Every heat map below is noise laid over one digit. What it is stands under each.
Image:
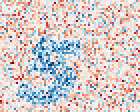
5
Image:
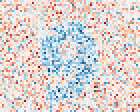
9
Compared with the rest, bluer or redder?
bluer
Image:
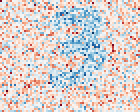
3
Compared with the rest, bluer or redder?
bluer
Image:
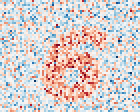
6
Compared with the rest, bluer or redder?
redder
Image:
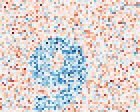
9
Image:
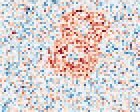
8
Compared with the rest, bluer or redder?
redder
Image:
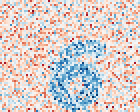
6
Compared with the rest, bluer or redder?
bluer
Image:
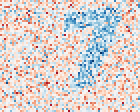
7
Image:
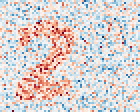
2
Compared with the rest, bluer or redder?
redder
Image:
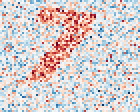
7
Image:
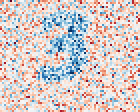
3
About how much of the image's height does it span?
two thirds
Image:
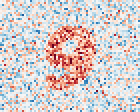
9
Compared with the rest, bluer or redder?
redder
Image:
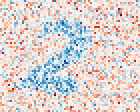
2
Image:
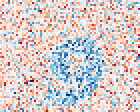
9
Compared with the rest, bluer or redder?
bluer
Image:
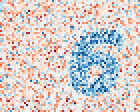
6
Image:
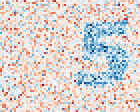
5
